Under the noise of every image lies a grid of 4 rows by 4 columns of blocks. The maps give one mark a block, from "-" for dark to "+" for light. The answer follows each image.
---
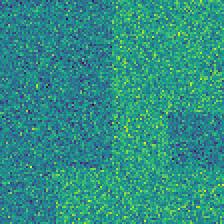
- - + +
- - + +
- - + -
- + + +
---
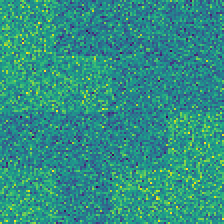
+ - - -
+ + - -
- - - +
+ - + +
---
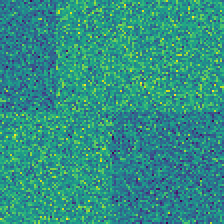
- + + +
- + + +
+ + - -
+ + - -
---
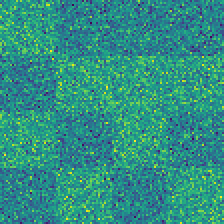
+ - - -
- + + +
+ - + -
- + - +
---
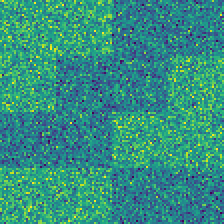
+ + - -
+ - - +
- - + +
+ + - -
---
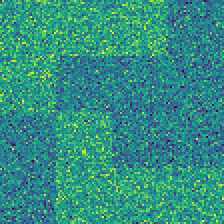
+ + + -
+ - - -
- + - -
- + + +
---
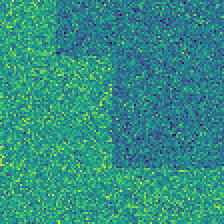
+ - - -
+ + - -
+ + - -
+ + + +
